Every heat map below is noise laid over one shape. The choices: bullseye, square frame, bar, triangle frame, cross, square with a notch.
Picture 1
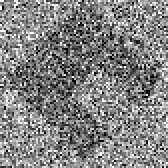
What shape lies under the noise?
square with a notch
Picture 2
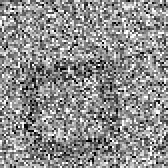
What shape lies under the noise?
square frame
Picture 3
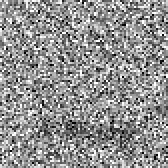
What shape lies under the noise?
bar
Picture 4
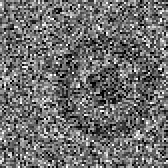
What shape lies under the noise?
bullseye
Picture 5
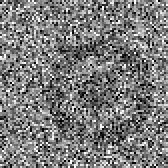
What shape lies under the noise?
bullseye
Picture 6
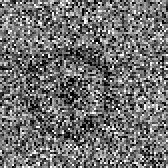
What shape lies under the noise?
bullseye
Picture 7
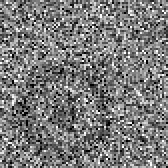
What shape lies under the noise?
bullseye
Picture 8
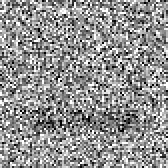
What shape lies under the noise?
bar
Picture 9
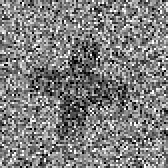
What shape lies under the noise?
cross
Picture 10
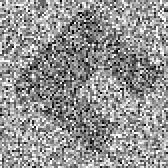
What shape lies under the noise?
square with a notch
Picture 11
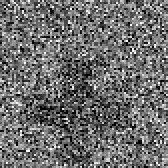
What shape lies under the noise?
cross
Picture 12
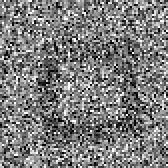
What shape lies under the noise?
square frame
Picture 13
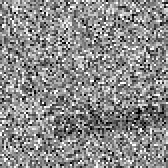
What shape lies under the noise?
bar
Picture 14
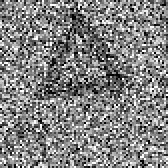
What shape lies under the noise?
triangle frame
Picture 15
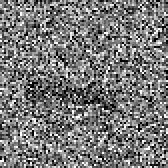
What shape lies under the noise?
bar
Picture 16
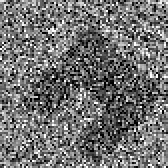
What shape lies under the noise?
square with a notch
